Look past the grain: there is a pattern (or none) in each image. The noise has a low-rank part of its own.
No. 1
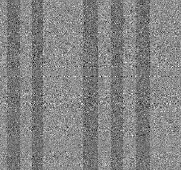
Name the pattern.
bands of columns
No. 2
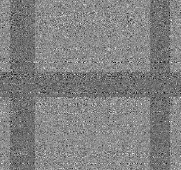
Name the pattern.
bands of rows crossing bands of columns
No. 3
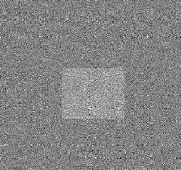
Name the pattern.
one block
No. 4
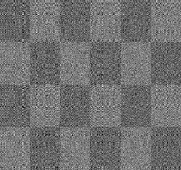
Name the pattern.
a checkerboard
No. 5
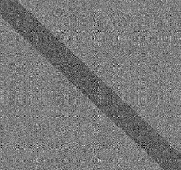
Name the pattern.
a diagonal band
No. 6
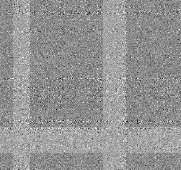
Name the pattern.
bands of rows crossing bands of columns
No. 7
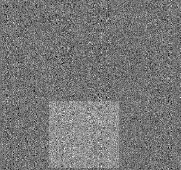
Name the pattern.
one block
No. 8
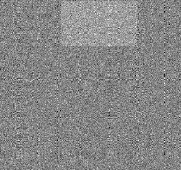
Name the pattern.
one block
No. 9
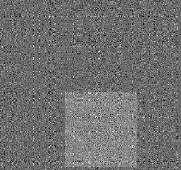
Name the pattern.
one block
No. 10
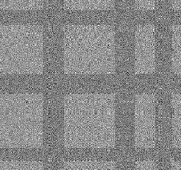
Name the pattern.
bands of rows crossing bands of columns
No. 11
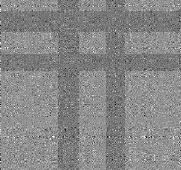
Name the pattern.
bands of rows crossing bands of columns
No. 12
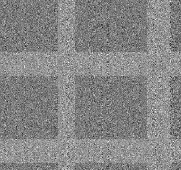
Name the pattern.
bands of rows crossing bands of columns
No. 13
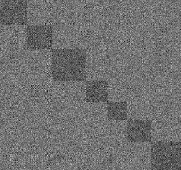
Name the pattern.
blocks along the diagonal
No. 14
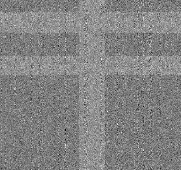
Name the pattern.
bands of rows crossing bands of columns
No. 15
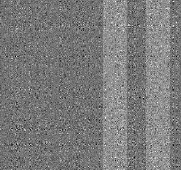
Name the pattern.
bands of columns
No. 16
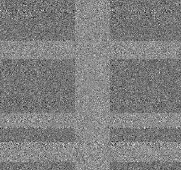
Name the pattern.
bands of rows crossing bands of columns
